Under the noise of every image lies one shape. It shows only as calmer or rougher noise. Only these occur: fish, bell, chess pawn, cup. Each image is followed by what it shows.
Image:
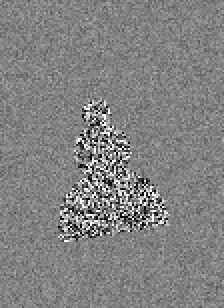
chess pawn
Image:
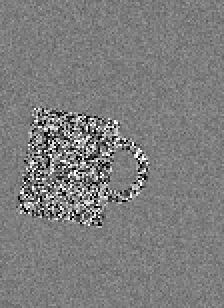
cup
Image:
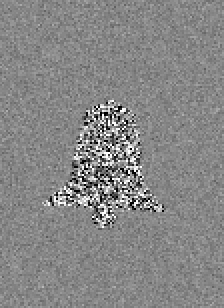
bell
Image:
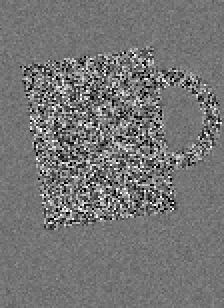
cup
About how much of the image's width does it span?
nearly all
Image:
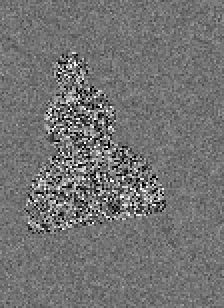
chess pawn
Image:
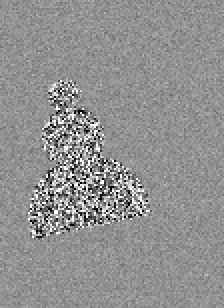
chess pawn
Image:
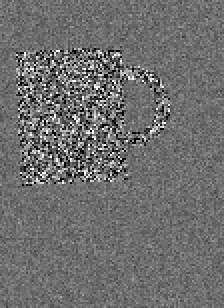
cup
